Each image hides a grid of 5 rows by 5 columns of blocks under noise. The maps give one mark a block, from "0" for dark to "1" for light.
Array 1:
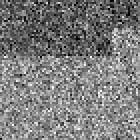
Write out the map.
0 0 0 0 0
0 0 0 0 1
1 1 1 1 1
1 1 1 1 1
1 1 1 1 1
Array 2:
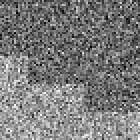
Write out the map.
0 0 0 0 0
0 0 0 0 0
1 0 0 0 0
1 1 1 0 0
1 1 1 1 1
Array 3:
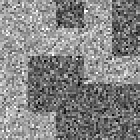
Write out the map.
1 1 0 1 0
1 1 1 1 0
1 0 0 1 1
1 0 0 0 0
1 1 0 0 0
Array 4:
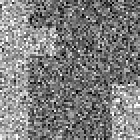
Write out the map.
1 0 0 0 0
1 1 0 0 0
1 0 0 0 0
1 0 0 0 1
1 0 0 0 1
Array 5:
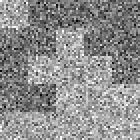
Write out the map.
1 0 0 0 0
0 0 1 0 0
0 1 1 1 0
0 0 1 1 1
1 1 1 1 1
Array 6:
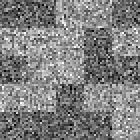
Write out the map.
0 0 1 1 0
1 1 1 0 1
0 1 1 0 0
1 1 0 1 1
0 0 0 0 1
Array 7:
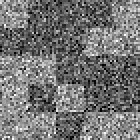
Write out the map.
1 0 0 0 1
0 0 0 1 1
1 1 0 0 0
1 0 1 0 0
1 1 0 1 1
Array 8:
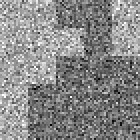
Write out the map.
1 1 0 0 1
1 1 1 0 1
1 1 0 0 0
1 0 0 0 0
1 0 0 0 0
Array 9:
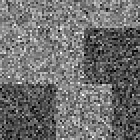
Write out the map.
1 1 1 1 1
1 1 1 0 0
1 1 1 0 0
0 0 1 1 0
0 0 1 1 0
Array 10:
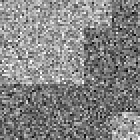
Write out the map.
1 1 1 1 0
1 1 1 0 0
1 1 1 0 0
0 0 0 0 0
0 0 0 0 1
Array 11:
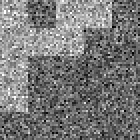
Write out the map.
1 0 1 1 0
1 1 1 0 0
1 0 0 0 0
1 0 0 0 0
0 0 0 0 0
